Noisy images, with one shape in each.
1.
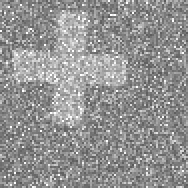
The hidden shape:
cross
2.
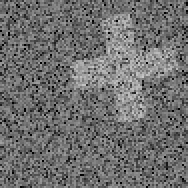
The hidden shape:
cross
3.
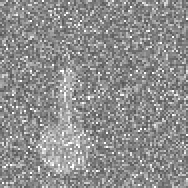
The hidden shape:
lollipop
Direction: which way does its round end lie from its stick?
down
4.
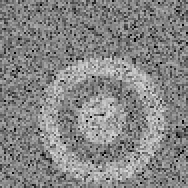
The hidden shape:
bullseye
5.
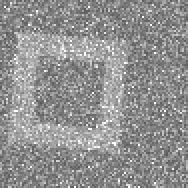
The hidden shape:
square frame
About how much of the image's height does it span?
two thirds
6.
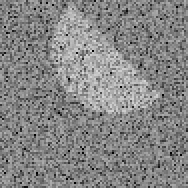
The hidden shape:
half disc
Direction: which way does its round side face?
down and left
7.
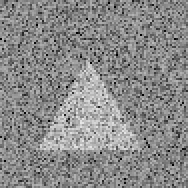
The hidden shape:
triangle
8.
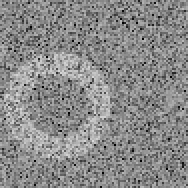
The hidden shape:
ring
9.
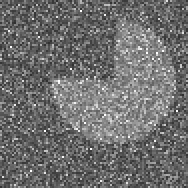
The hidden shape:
disc with a wedge cut out
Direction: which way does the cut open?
up and left
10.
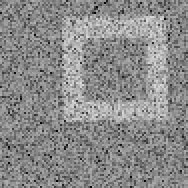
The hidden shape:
square frame
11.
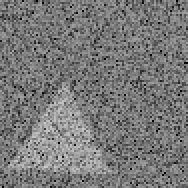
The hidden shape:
triangle
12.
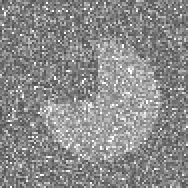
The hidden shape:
disc with a wedge cut out
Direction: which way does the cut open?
up and left
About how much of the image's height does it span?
two thirds
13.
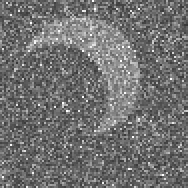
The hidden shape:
crescent
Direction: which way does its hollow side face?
down and left
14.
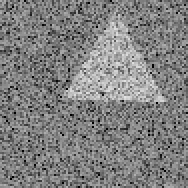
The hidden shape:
triangle
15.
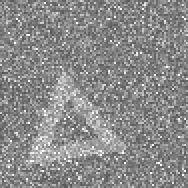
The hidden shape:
triangle frame
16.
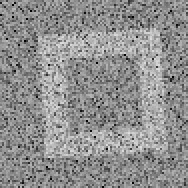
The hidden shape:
square frame
